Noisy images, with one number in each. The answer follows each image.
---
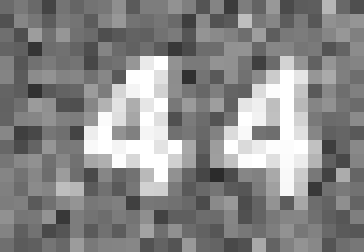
44
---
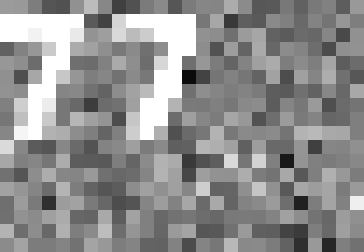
77
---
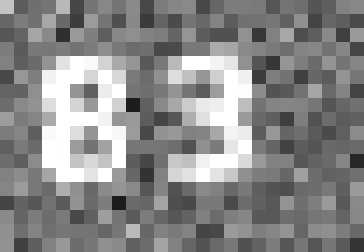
83
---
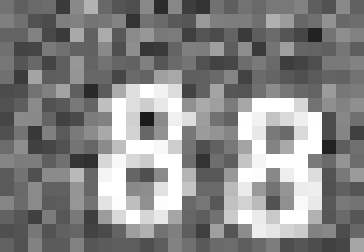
88
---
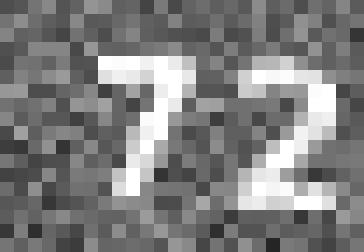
72
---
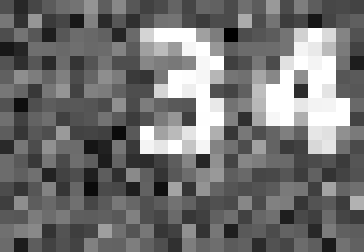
34
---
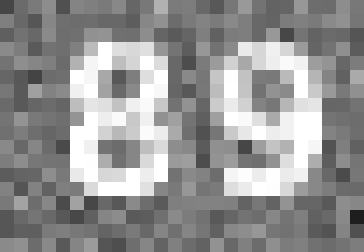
89
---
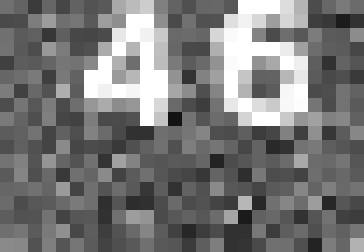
46
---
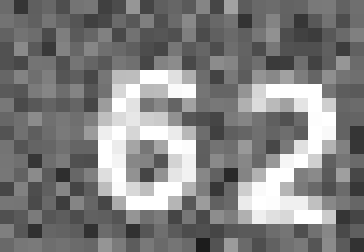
62
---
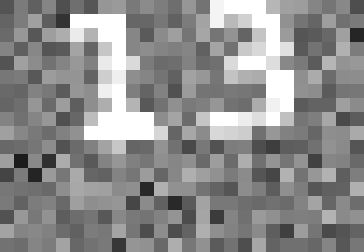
13
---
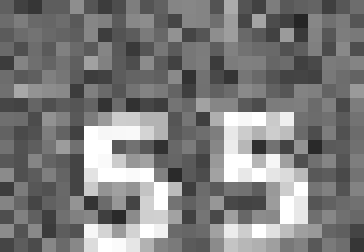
55
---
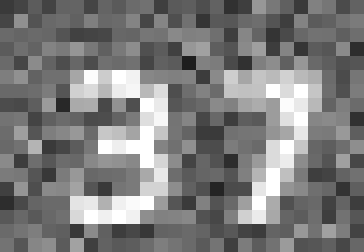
37
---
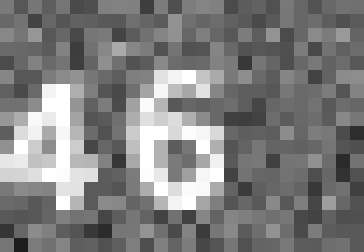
46
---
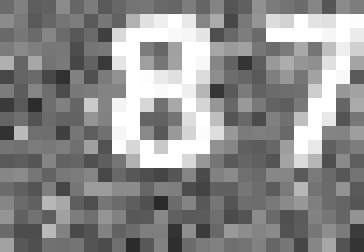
87
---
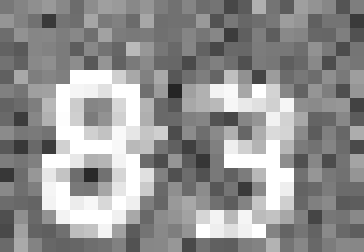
83
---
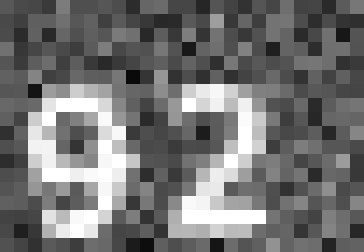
92
